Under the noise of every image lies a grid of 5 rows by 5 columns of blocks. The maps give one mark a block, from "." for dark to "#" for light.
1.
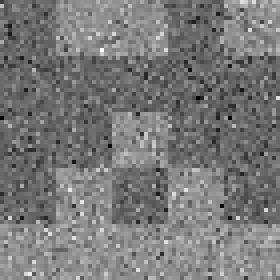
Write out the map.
. # # . #
. . . . .
. . # . .
. # . # .
# # # # #
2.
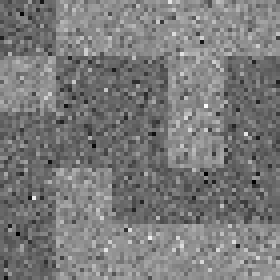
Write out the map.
. # # # #
# . . # .
. . . # .
. # . . .
. # # # #
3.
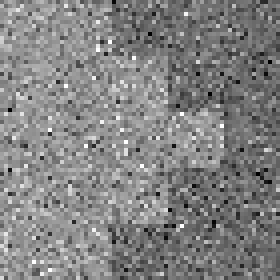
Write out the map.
# # . . .
# # # . .
# # # # .
# # # . .
# # . . .
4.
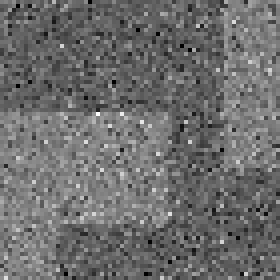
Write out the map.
. . . . #
. . . . #
# # # . #
# # # . .
# . . . .
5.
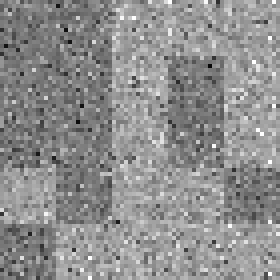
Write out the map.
. . # # #
. . # . #
. . # . #
# . # # .
. # # # #
